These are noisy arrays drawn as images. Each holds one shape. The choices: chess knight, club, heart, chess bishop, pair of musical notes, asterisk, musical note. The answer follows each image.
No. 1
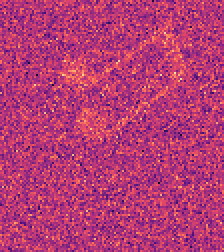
light pair of musical notes
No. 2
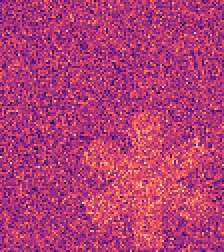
light asterisk
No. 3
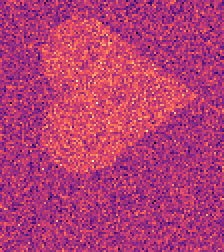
light heart
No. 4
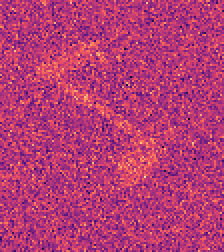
light musical note
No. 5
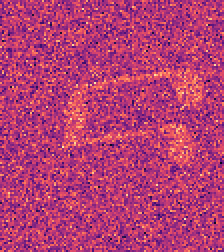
light pair of musical notes
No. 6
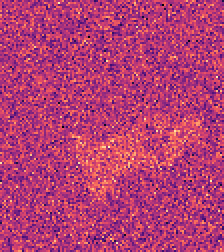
light chess bishop
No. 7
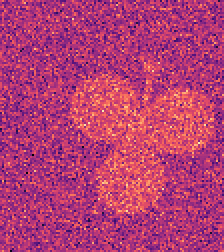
light club
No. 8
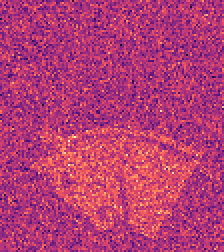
light chess knight
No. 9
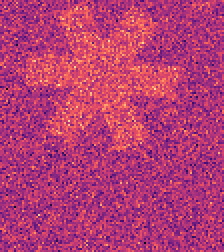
light asterisk
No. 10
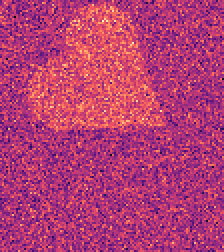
light heart
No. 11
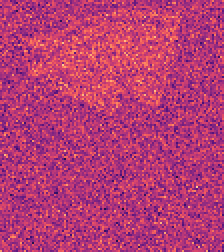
light chess knight
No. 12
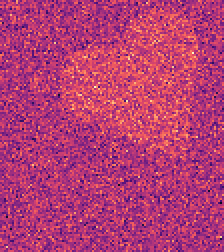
light heart
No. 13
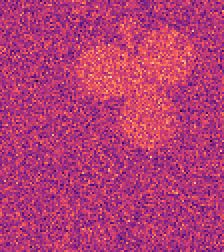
light club
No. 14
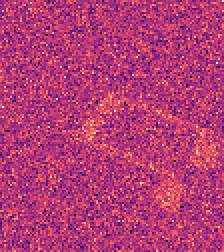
light pair of musical notes
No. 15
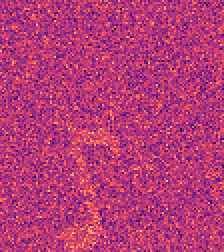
light musical note
